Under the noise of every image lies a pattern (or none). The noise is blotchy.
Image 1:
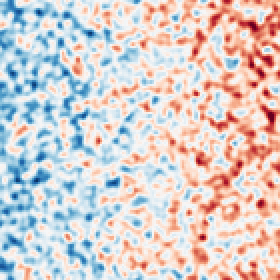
a smooth slope
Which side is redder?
right
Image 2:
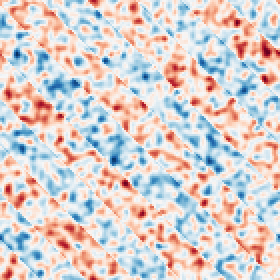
diagonal stripes
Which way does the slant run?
top left to bottom right
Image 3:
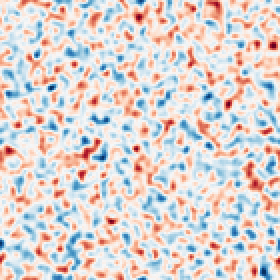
only noise
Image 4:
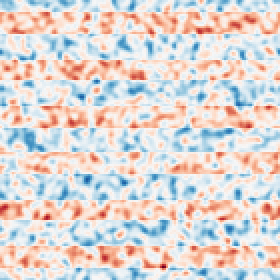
horizontal stripes
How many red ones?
6
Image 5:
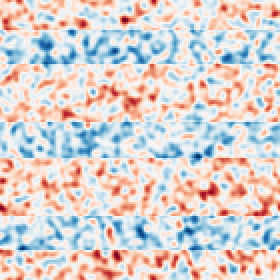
horizontal stripes
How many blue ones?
3
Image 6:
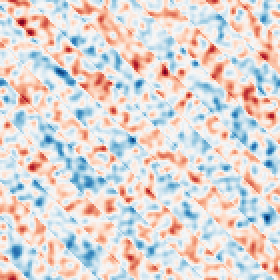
diagonal stripes
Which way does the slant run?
top left to bottom right
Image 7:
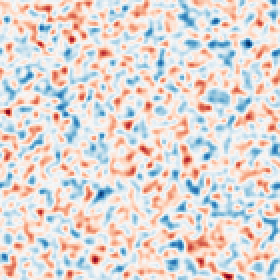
only noise
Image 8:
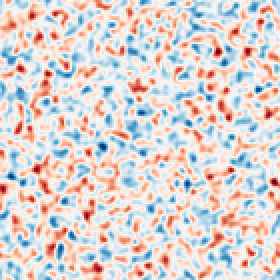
only noise
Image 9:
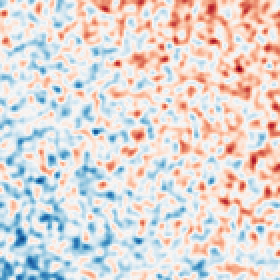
a smooth slope
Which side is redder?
top right
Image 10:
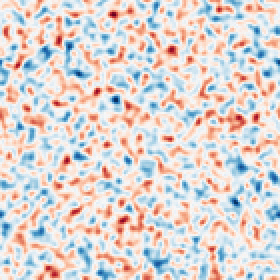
only noise
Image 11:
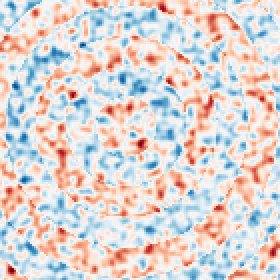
rings round one point
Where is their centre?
centre
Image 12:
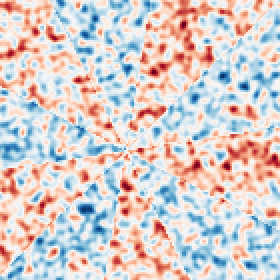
spokes from one point
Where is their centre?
centre
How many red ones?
5
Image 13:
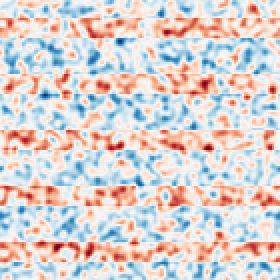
horizontal stripes
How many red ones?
5
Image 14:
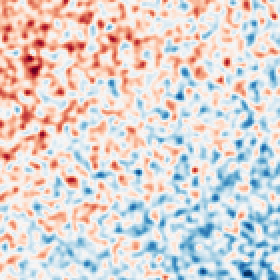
a smooth slope
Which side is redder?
top left
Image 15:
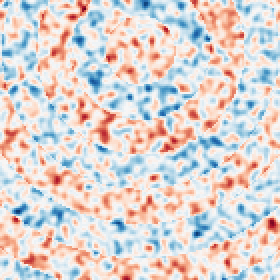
rings round one point
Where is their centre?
top middle
